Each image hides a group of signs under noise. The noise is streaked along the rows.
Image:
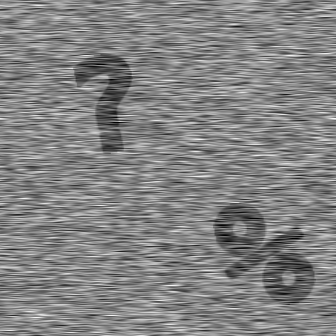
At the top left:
question mark
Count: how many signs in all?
2
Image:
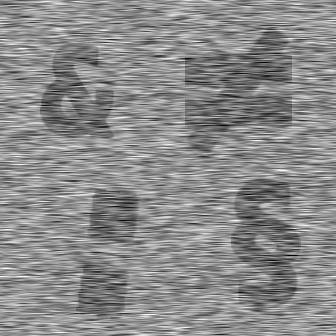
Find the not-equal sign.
top right
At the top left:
ampersand
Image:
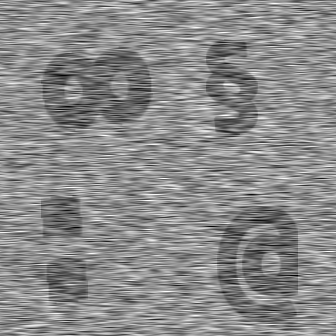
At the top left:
infinity sign
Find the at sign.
bottom right
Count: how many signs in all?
4
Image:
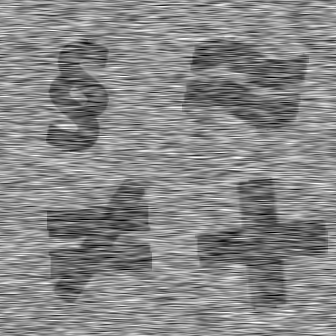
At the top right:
approximately sign
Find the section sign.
top left
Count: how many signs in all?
4
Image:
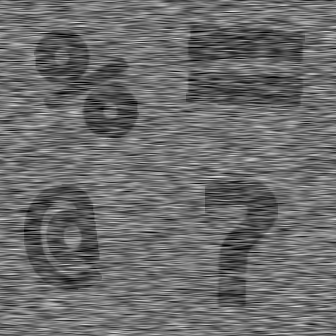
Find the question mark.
bottom right
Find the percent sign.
top left
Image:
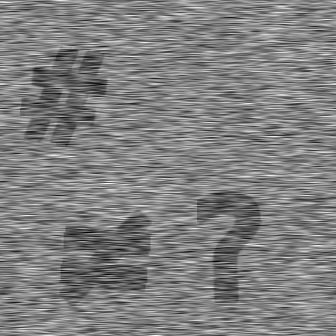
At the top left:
hash sign
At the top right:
nothing
